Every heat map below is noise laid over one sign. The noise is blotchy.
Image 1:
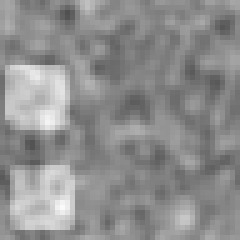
colon
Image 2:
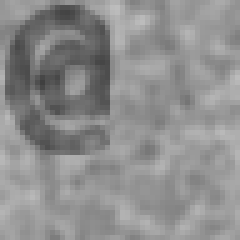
at sign
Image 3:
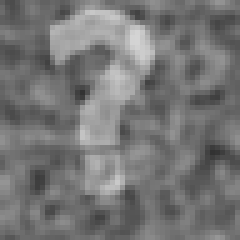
question mark
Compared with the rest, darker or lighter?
lighter
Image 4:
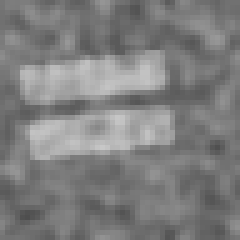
equals sign
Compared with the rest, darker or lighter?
lighter
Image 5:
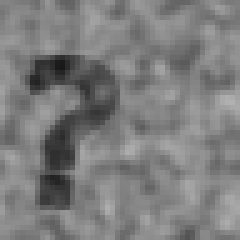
question mark
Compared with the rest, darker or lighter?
darker
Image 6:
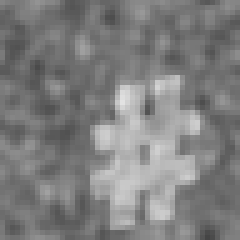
hash sign
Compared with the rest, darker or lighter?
lighter
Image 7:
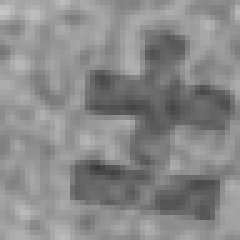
plus-minus sign
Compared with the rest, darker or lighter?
darker
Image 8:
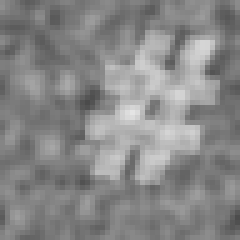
hash sign
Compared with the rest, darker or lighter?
lighter
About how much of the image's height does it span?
two thirds
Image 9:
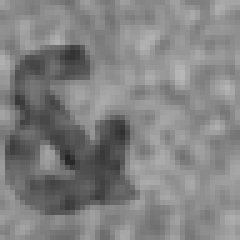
ampersand
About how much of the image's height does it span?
two thirds
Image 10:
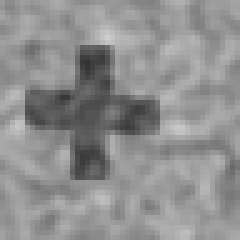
plus sign
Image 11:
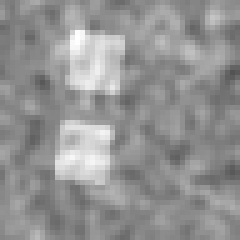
colon
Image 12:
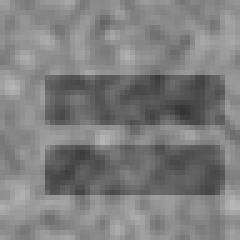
equals sign
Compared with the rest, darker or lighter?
darker
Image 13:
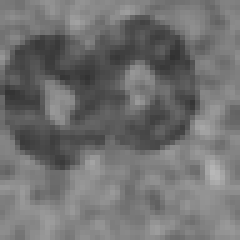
infinity sign
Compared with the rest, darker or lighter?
darker
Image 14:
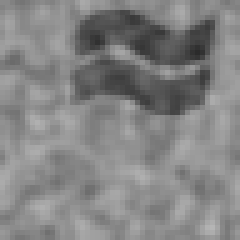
approximately sign
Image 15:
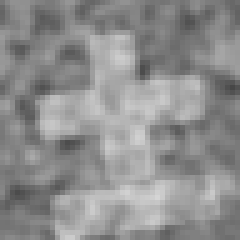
plus-minus sign
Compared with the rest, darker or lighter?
lighter
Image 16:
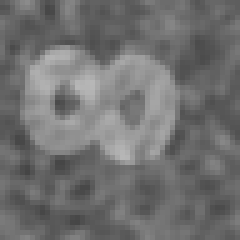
infinity sign
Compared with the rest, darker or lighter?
lighter
